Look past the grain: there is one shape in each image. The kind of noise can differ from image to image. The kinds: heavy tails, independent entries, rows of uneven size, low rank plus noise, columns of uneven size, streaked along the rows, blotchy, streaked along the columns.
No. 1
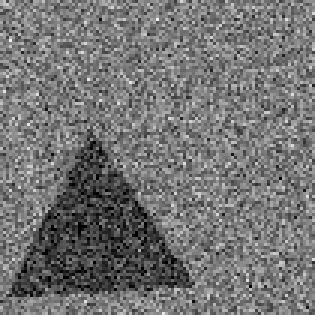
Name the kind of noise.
independent entries
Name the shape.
triangle
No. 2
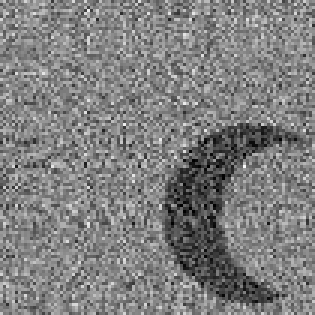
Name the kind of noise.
low rank plus noise
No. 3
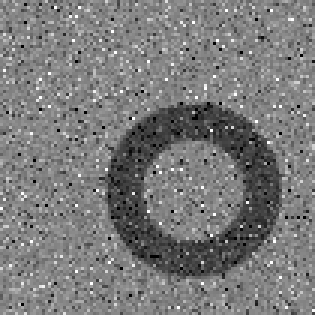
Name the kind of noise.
heavy tails
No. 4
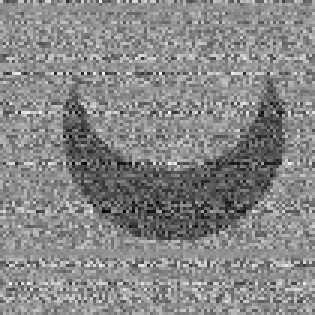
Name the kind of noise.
rows of uneven size
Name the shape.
crescent
